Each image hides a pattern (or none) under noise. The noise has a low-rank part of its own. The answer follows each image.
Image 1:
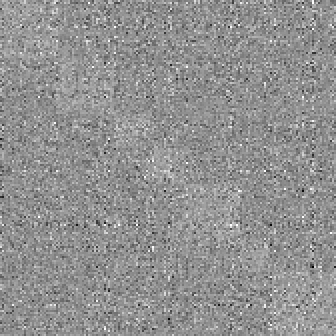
blocks along the diagonal
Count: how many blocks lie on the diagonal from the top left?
7
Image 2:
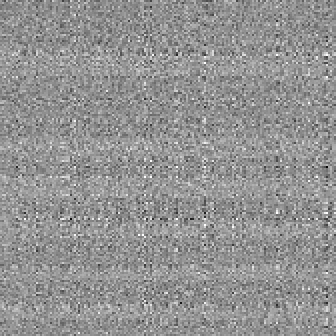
bands of rows
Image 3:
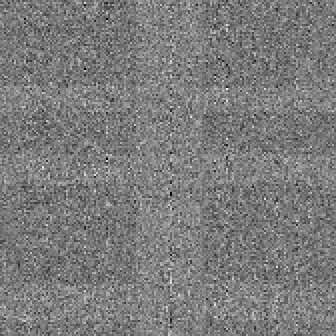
bands of rows crossing bands of columns
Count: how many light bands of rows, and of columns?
3 and 1
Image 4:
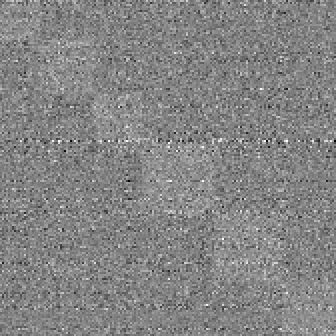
blocks along the diagonal
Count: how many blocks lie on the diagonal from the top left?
6
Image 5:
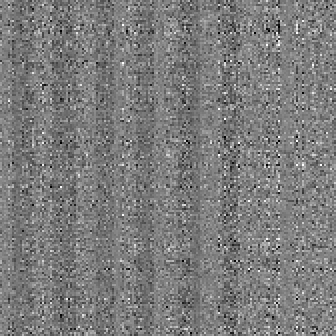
bands of columns
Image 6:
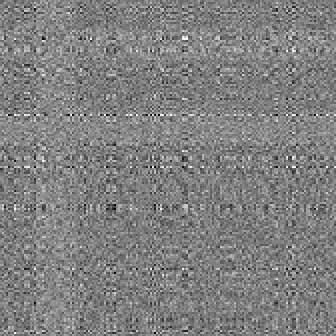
bands of rows crossing bands of columns
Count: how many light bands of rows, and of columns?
2 and 1
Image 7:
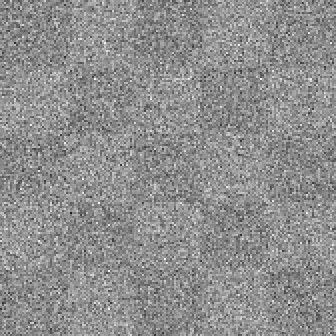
a checkerboard
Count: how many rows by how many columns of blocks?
5 by 5
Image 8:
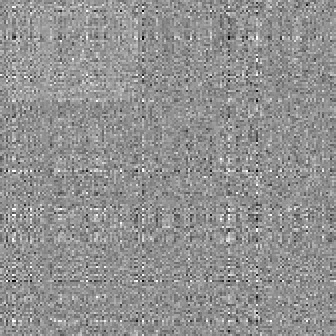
one block
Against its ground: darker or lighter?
lighter
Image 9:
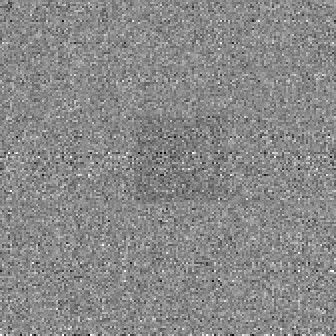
one block
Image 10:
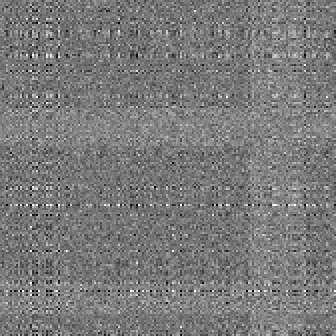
bands of rows crossing bands of columns
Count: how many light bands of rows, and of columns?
2 and 1
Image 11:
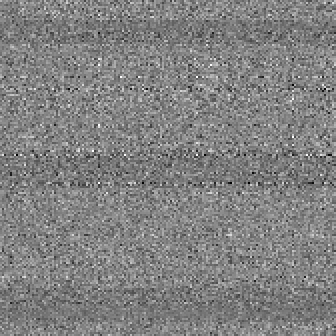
bands of rows
